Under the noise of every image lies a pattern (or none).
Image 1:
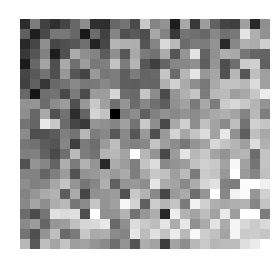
a smooth slope
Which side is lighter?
bottom right
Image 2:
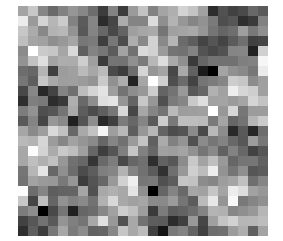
spokes from one point
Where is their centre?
centre
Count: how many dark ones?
6
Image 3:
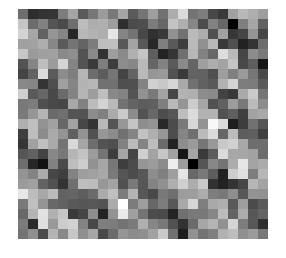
diagonal stripes
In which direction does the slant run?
top left to bottom right
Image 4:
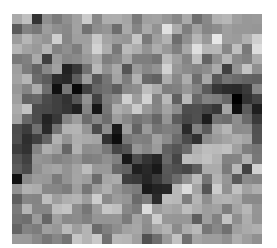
a wavy band
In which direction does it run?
left to right
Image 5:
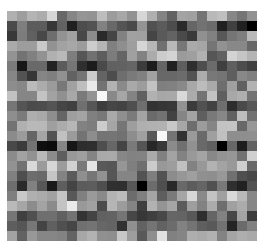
horizontal stripes
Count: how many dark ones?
6
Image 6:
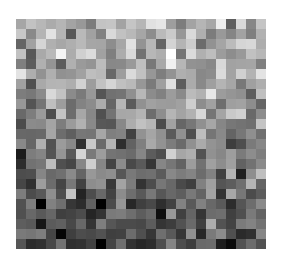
a smooth slope
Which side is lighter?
top
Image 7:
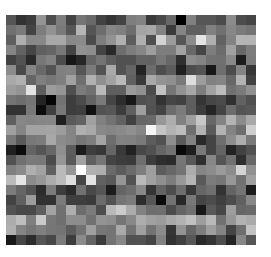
horizontal stripes
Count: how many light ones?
5
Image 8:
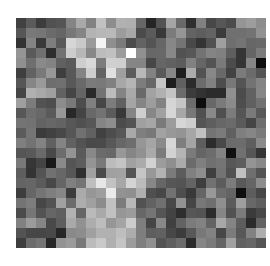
a wavy band
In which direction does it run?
top to bottom
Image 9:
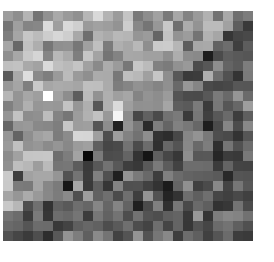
a sharp edge
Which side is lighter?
top left
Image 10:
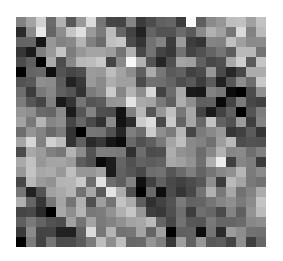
diagonal stripes
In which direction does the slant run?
top left to bottom right
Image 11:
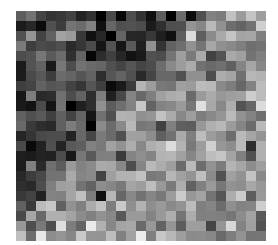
a sharp edge
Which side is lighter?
bottom right
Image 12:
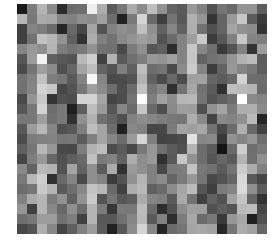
vertical stripes
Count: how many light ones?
5
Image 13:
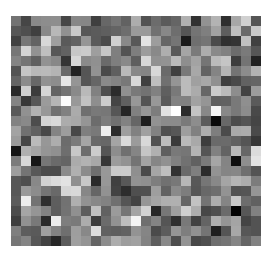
only noise
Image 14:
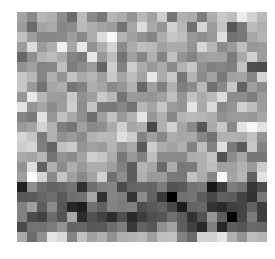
one horizontal stripe
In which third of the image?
bottom
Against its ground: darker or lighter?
darker
